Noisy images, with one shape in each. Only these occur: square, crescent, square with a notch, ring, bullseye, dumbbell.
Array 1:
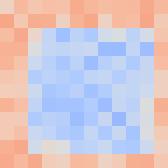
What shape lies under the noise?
square
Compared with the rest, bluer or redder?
bluer
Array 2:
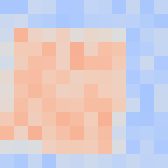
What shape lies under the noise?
square
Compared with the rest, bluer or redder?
redder
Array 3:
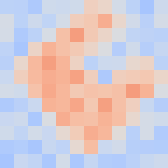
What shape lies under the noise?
square with a notch
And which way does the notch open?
up and right
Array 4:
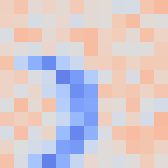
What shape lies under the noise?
crescent
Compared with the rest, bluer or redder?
bluer
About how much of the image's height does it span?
two thirds
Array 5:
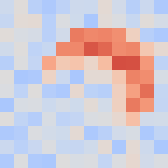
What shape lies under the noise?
crescent
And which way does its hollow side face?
down and left
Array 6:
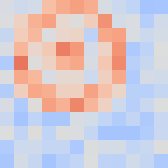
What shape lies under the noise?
bullseye
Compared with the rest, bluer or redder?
redder
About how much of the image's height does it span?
two thirds
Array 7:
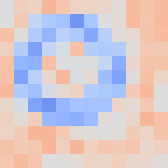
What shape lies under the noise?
ring
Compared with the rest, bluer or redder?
bluer
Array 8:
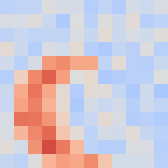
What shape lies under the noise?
crescent
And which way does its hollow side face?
right
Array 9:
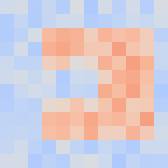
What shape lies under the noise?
square with a notch
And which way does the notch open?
left
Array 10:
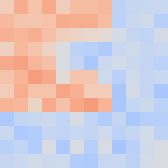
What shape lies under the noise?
square with a notch
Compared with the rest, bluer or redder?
redder
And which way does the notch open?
right
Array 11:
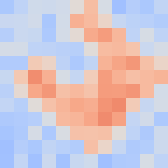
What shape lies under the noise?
square with a notch
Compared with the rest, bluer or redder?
redder
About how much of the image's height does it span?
nearly all
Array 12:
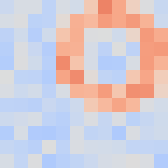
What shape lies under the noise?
ring
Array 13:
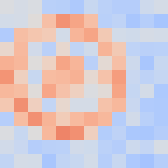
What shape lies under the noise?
bullseye
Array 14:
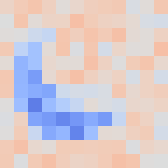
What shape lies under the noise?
crescent
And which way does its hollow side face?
up and right
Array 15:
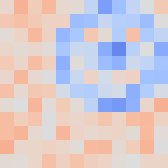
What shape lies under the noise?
bullseye
